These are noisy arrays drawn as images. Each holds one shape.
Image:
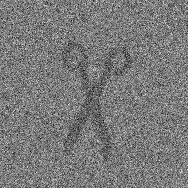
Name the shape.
pair of scissors
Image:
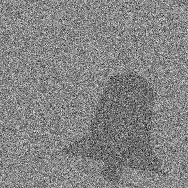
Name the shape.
bell
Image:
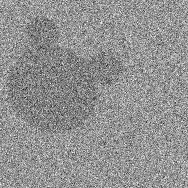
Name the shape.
bear's head
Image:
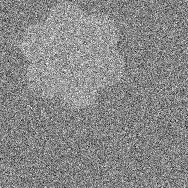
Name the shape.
flower
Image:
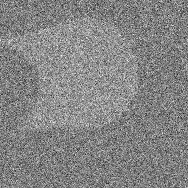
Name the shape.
cat's head
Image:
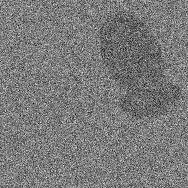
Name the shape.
footprint
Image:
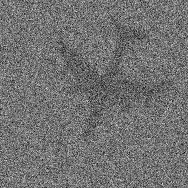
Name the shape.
airplane
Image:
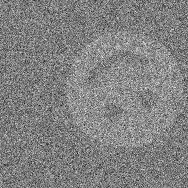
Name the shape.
smiling face
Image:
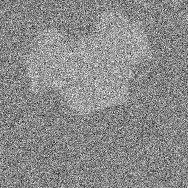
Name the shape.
car
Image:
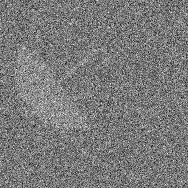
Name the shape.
umbrella
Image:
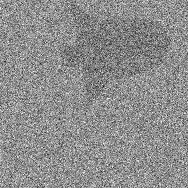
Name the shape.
bell
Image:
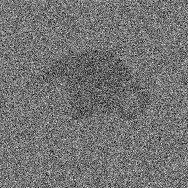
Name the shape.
teapot
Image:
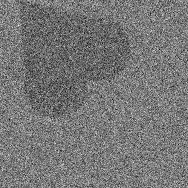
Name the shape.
heart
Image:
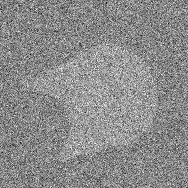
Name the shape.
cat's head
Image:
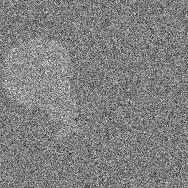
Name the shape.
pear
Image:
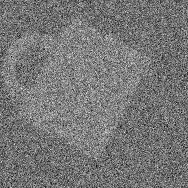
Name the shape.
cup
